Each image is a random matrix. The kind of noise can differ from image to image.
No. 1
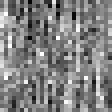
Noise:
streaked along the columns
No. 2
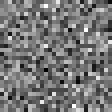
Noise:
independent entries
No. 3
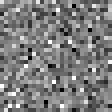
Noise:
heavy tails
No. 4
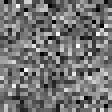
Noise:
independent entries
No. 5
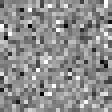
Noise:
heavy tails
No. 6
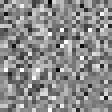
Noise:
low rank plus noise
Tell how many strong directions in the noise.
three or four
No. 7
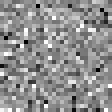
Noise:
heavy tails
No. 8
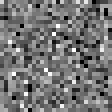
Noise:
heavy tails
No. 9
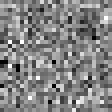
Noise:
low rank plus noise
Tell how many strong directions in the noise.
two
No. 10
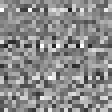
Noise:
rows of uneven size
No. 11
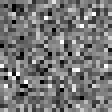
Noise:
heavy tails
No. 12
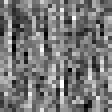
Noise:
streaked along the columns
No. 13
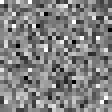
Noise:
independent entries
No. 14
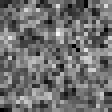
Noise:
blotchy
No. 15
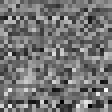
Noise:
rows of uneven size
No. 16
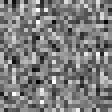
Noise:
low rank plus noise
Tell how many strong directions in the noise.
two
